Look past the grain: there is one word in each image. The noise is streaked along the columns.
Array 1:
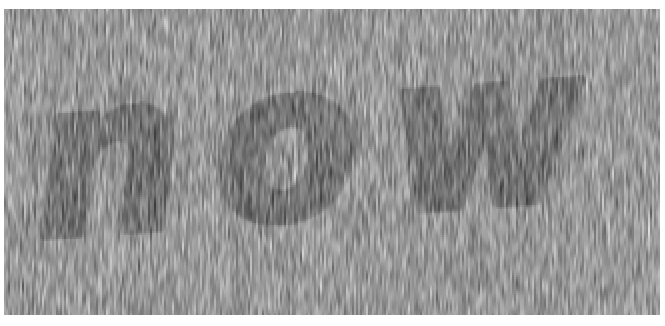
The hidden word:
now
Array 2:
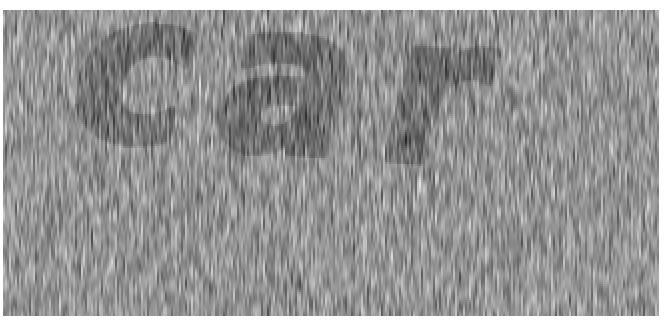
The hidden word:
car
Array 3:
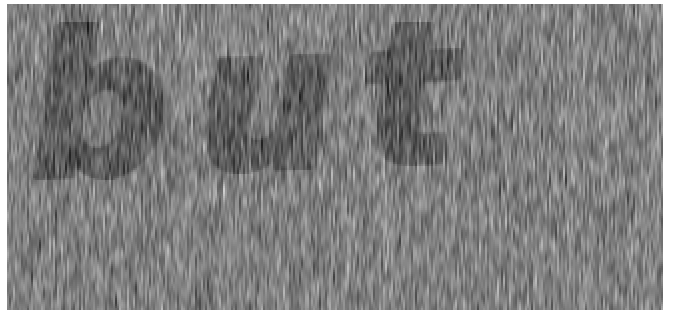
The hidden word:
but
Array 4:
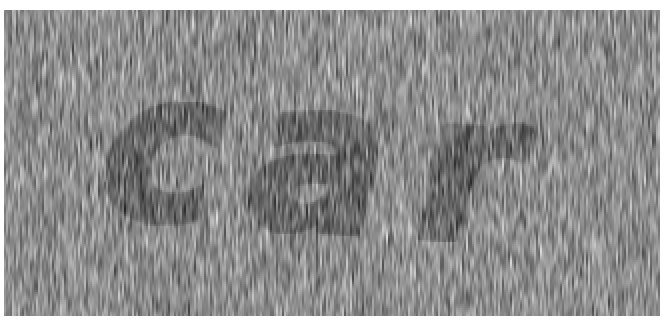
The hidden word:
car
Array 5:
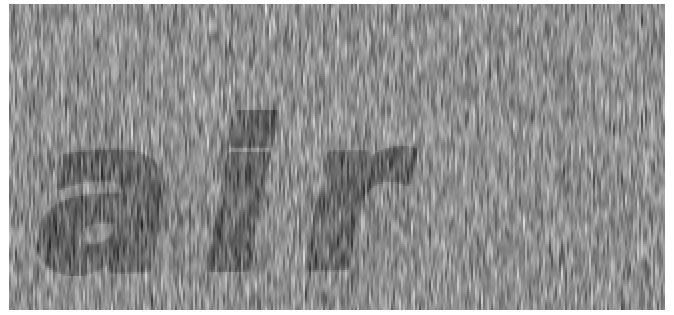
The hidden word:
air
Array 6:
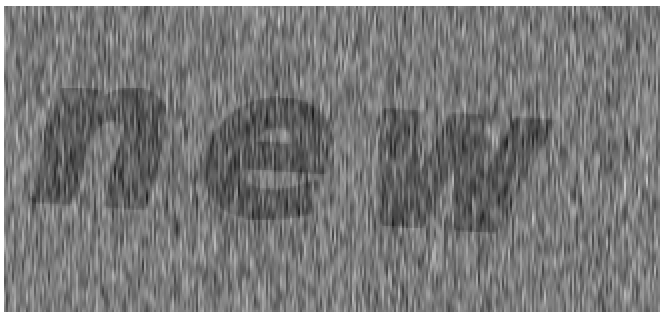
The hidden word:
new
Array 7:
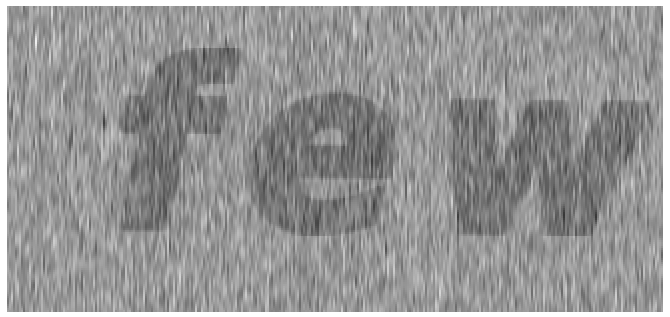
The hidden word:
few
